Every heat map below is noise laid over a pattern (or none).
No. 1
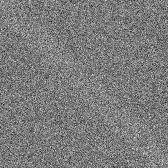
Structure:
a diagonal band
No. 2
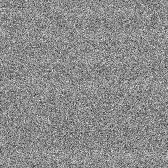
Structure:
bands of rows
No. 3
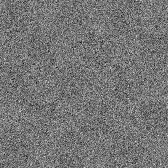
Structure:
a checkerboard
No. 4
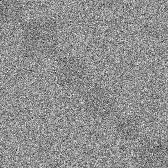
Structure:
blocks along the diagonal
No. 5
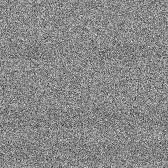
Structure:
bands of rows
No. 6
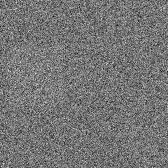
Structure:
one block
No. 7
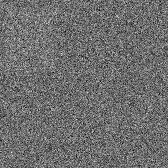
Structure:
one block
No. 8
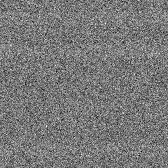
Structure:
bands of rows
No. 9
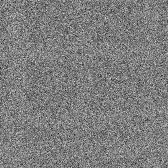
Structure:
bands of rows crossing bands of columns
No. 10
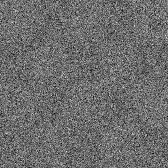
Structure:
a checkerboard
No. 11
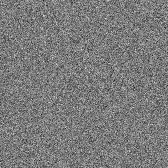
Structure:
only noise
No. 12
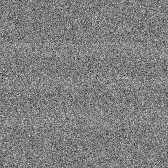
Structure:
bands of rows
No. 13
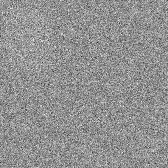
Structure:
one block
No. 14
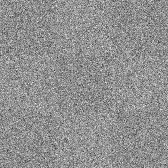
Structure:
a checkerboard
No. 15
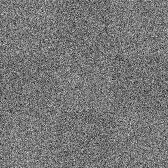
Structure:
a checkerboard
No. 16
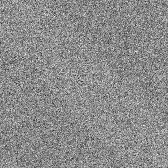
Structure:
a diagonal band
